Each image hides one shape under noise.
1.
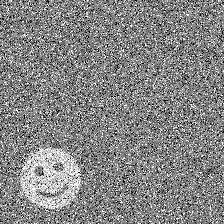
smiling face
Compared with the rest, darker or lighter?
lighter
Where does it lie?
bottom left
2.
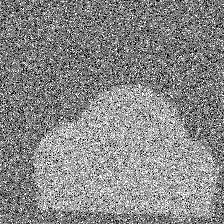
cloud
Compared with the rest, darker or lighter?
lighter
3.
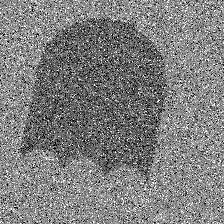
ghost
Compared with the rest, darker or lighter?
darker
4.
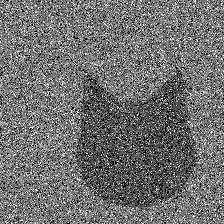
cat's head
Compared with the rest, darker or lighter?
darker
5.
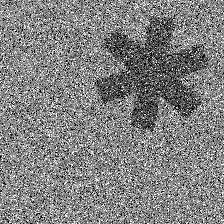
asterisk
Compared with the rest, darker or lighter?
darker
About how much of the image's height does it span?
half
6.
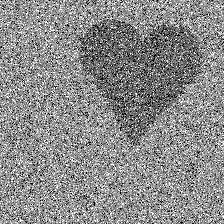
heart
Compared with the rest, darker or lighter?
darker
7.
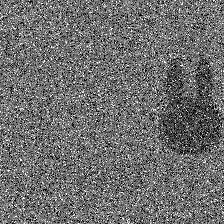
rabbit's head
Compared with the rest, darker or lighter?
darker
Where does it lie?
middle right
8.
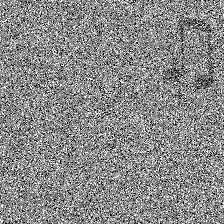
pair of musical notes
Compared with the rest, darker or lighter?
darker
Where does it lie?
top right
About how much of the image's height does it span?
a third
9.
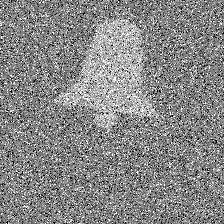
bell
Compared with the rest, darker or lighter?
lighter
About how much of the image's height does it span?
half
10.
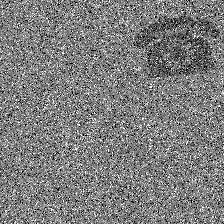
telephone
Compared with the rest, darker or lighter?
darker
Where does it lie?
top right
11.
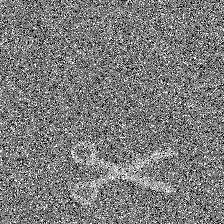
pair of scissors
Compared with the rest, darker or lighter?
lighter
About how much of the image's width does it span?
half
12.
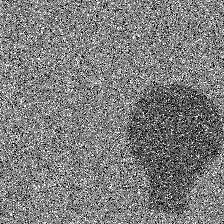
light bulb
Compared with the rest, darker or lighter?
darker
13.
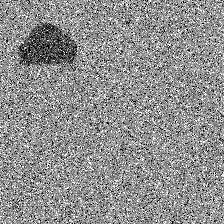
cloud
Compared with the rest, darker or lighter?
darker
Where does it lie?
top left
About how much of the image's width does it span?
a quarter
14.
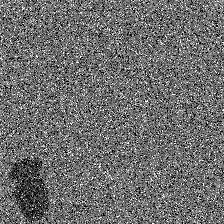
footprint
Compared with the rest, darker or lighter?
darker
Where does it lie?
bottom left
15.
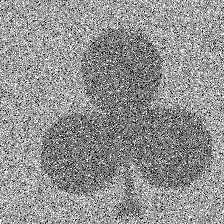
club
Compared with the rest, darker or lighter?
darker
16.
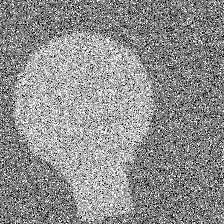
light bulb
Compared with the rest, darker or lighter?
lighter
